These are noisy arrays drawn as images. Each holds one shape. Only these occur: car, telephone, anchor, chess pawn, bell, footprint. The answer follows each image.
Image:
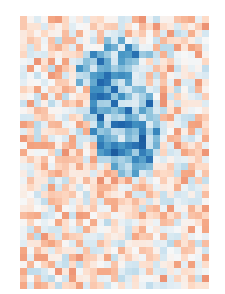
footprint
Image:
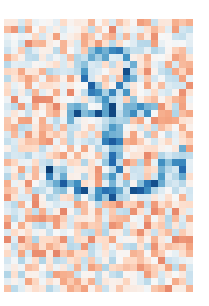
anchor
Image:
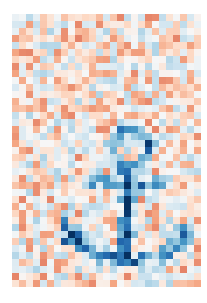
anchor
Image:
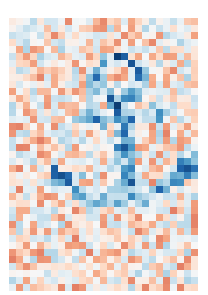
anchor
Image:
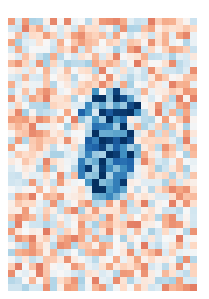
footprint
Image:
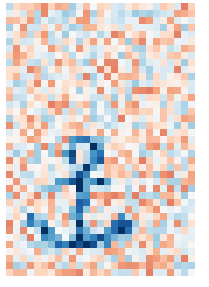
anchor
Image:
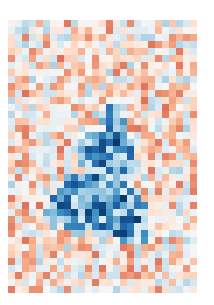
chess pawn
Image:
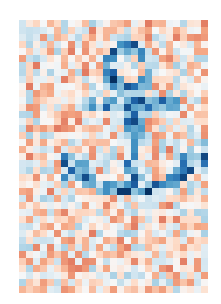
anchor
